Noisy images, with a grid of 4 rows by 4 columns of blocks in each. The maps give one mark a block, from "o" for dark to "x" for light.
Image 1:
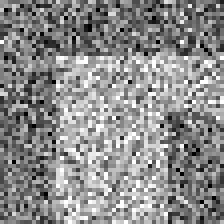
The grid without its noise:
o o o o
o x x x
o x x o
o x x o
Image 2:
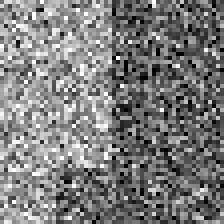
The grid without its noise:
x x o o
x x o o
x x o o
x o o o
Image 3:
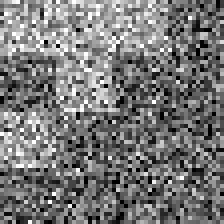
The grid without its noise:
x x x o
o x o o
x o o o
o o o o
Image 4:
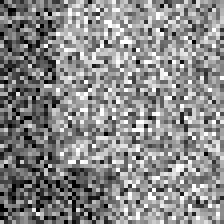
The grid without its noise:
o x x x
o x x x
o x x x
o o x x
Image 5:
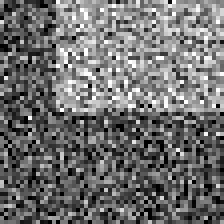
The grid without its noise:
o x x x
o x x x
o o o o
o o o o
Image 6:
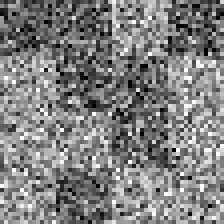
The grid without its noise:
o o x o
x o o x
x x o x
x o x x
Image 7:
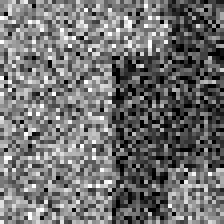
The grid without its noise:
x x x o
x x o o
x x o o
x x o x
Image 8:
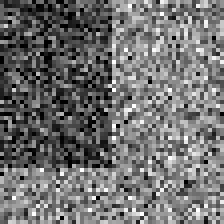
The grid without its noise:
o o x x
o o x x
o o x x
x x x x
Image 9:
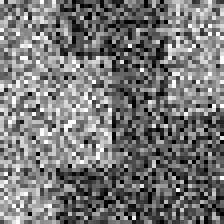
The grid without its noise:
x o o x
x x o x
x x o o
x o o o
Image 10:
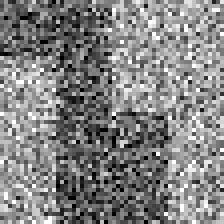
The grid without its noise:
o o x x
x o x x
x o o x
x o o x
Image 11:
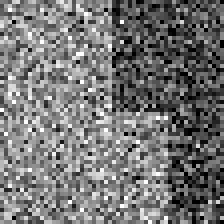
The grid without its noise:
x x o o
x x o o
x x x o
x x x o
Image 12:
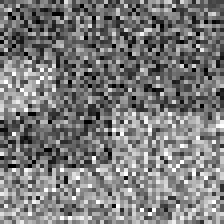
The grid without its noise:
o o o o
x o o o
o o x x
x x x x
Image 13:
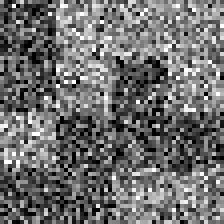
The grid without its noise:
o x x x
o x o x
x o o o
o o x x
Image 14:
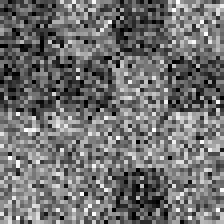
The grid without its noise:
o x o x
o o x o
x x x x
x x o x
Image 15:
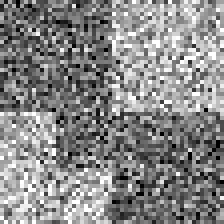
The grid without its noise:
o o x x
o o x x
x o o o
x x o o
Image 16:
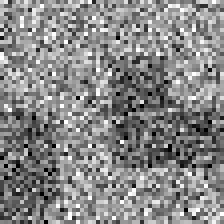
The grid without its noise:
x x x x
x x o x
o x o o
o x x x
